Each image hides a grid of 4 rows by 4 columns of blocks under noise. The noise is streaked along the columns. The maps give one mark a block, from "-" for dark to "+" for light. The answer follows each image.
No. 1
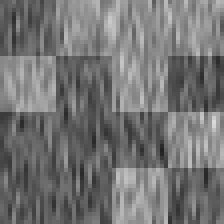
- + + +
+ - + -
- - - +
- - + -
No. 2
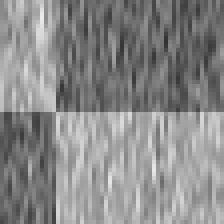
+ - - -
+ - - -
- + + +
- + + +
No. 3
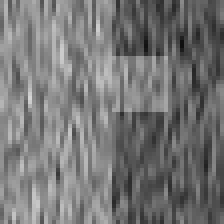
+ + - -
+ + + -
+ + - -
+ + - -
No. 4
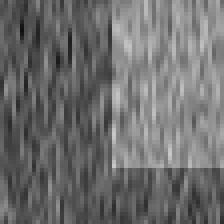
- - + +
- - + +
- - + +
- - - -
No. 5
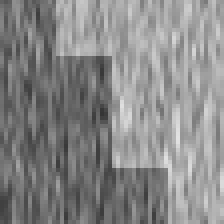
- + + +
- - + +
- - + +
- - - +
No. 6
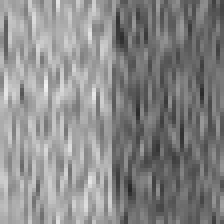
+ + - -
+ + - -
+ + - -
+ + - -
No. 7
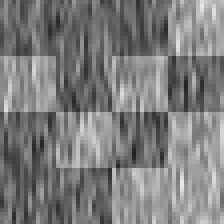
- - - +
+ - + -
- + - +
- - + +
